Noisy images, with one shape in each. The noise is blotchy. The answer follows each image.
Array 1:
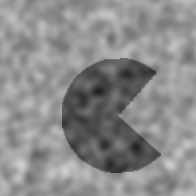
dark disc with a wedge cut out
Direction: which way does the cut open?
right
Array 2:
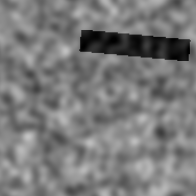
dark bar
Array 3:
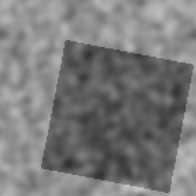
dark square
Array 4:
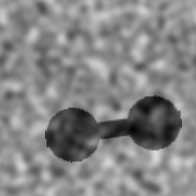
dark dumbbell
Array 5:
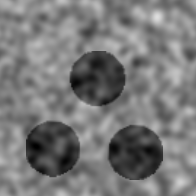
dark three dots
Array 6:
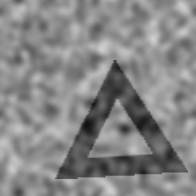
dark triangle frame
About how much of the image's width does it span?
two thirds
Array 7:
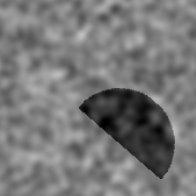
dark half disc
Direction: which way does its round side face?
up and right
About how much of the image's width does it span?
half
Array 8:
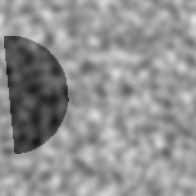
dark half disc
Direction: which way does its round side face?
right
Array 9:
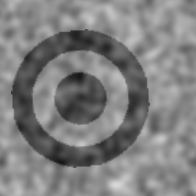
dark bullseye
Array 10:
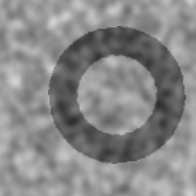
dark ring
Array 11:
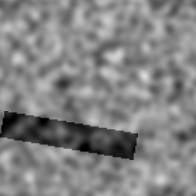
dark bar
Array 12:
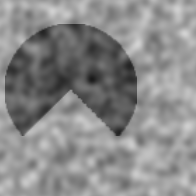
dark disc with a wedge cut out
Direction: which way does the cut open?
down
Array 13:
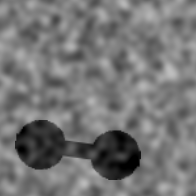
dark dumbbell
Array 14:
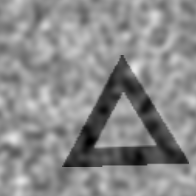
dark triangle frame
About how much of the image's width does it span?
two thirds
